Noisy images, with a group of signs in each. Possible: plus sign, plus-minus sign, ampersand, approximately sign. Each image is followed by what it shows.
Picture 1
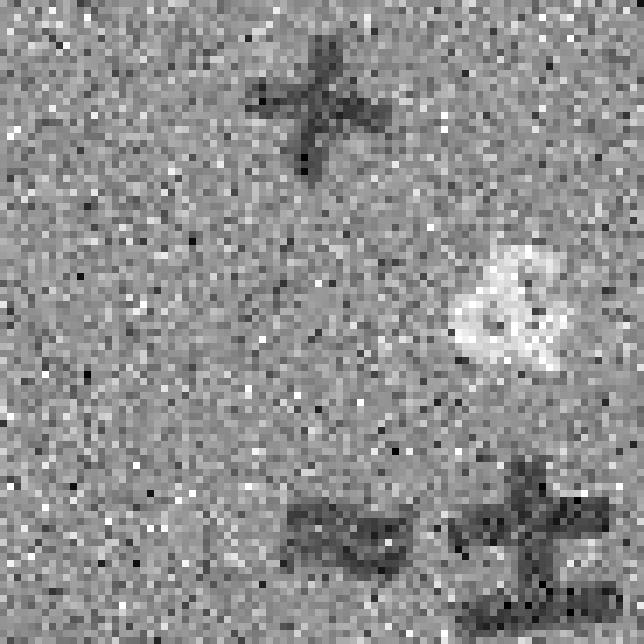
top middle: dark plus sign; middle right: light ampersand; bottom middle: dark approximately sign; bottom right: dark plus-minus sign
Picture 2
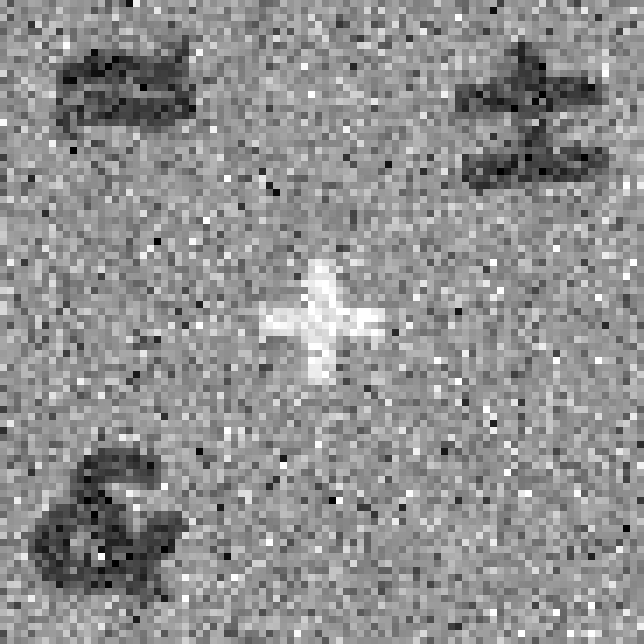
top left: dark approximately sign; top right: dark plus-minus sign; centre: light plus sign; bottom left: dark ampersand
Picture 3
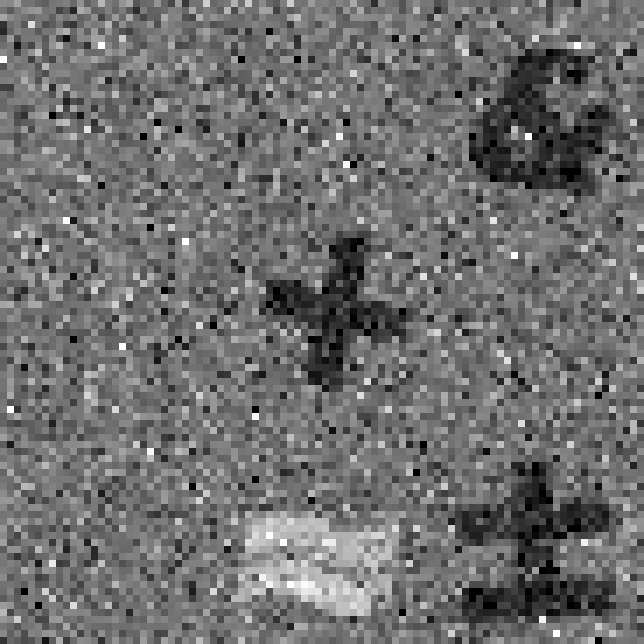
top right: dark ampersand; centre: dark plus sign; bottom middle: light approximately sign; bottom right: dark plus-minus sign
